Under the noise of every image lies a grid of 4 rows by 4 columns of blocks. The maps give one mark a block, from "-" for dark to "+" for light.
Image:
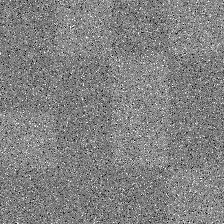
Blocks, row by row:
-+-+
--+-
+-+-
---+
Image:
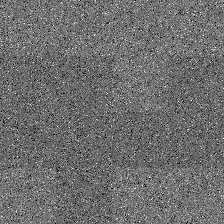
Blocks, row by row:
++++
--+-
----
+-++
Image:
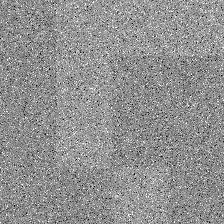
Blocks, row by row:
-+++
-+--
-+--
--+-
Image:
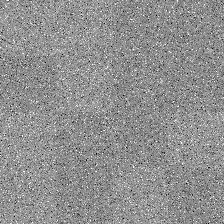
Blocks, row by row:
++--
-+--
+--+
+-+-
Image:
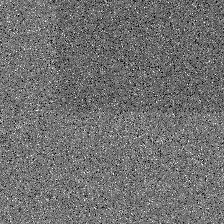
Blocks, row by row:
+---
+---
++++
++++
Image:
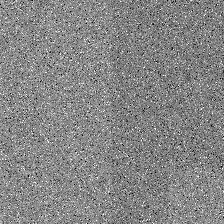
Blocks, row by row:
++--
++--
++--
++-+
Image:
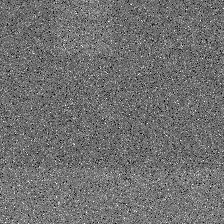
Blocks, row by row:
-+--
----
----
++++
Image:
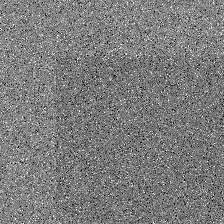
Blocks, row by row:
++++
+---
+---
+---
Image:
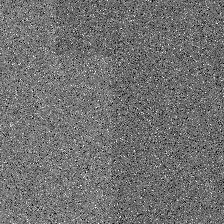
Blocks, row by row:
+---
++--
++--
++--
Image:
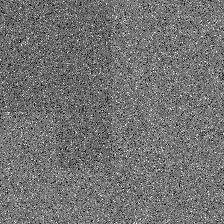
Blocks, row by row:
--++
--++
+-++
++++
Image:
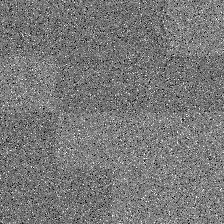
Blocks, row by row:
---+
+---
-+++
--++
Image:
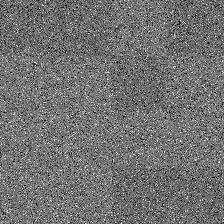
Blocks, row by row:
--+-
++-+
++++
++--
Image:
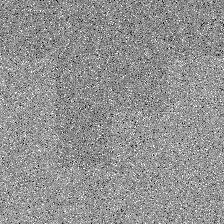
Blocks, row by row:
----
+--+
+-++
++++
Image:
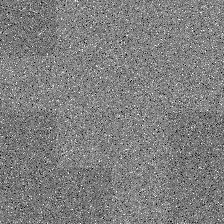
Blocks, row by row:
-+++
++++
-++-
--+-
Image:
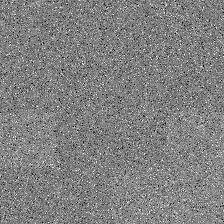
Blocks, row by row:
----
----
+--+
--++
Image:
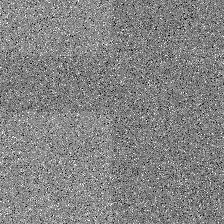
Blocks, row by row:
++--
----
++--
++--
